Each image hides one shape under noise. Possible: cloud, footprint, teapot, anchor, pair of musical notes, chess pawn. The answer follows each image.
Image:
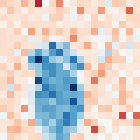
footprint
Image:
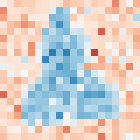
chess pawn
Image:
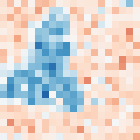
chess pawn
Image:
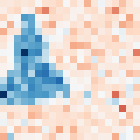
chess pawn
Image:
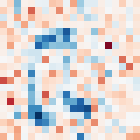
pair of musical notes
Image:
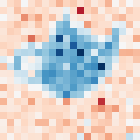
teapot
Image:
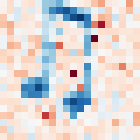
pair of musical notes
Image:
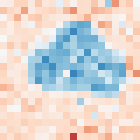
cloud
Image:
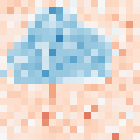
cloud
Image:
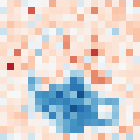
teapot
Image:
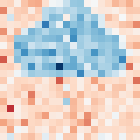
cloud
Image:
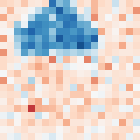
cloud
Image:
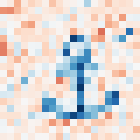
anchor
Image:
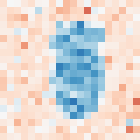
footprint
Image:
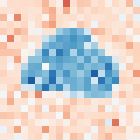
cloud
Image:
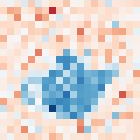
teapot
